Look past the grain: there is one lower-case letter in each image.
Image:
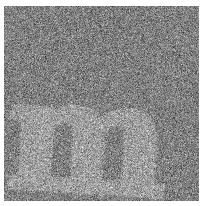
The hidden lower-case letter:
m
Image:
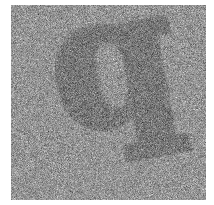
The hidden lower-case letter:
q
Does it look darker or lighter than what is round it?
darker
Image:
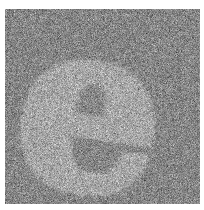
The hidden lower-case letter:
e
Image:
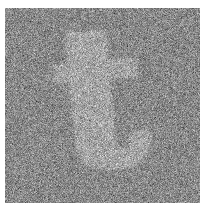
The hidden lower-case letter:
t
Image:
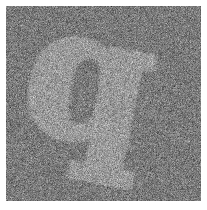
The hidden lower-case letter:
q
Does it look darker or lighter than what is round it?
lighter
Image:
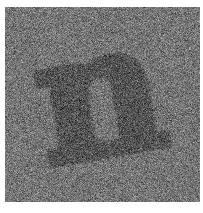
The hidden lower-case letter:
n
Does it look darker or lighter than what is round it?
darker
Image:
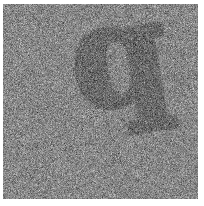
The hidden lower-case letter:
q
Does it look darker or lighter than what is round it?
darker
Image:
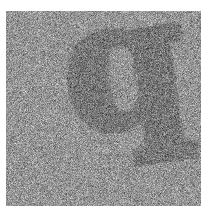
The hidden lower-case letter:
q
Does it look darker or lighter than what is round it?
darker
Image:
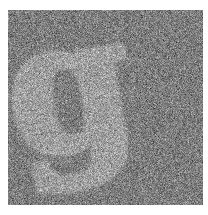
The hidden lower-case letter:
g
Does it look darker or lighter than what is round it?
lighter
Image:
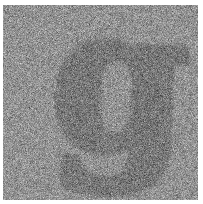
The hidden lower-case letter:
g
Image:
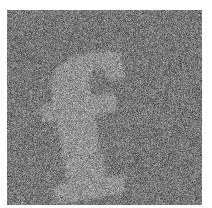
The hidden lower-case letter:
f
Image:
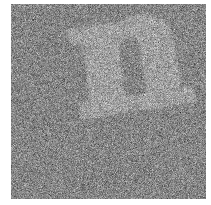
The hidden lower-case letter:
n
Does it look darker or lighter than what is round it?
lighter
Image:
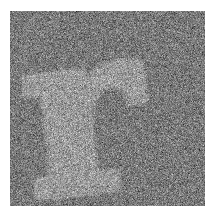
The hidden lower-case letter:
r
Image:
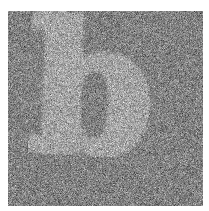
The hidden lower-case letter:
b
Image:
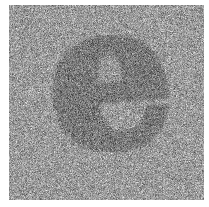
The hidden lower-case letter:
e
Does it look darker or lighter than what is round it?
darker
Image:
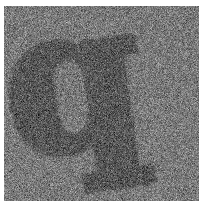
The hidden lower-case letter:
q
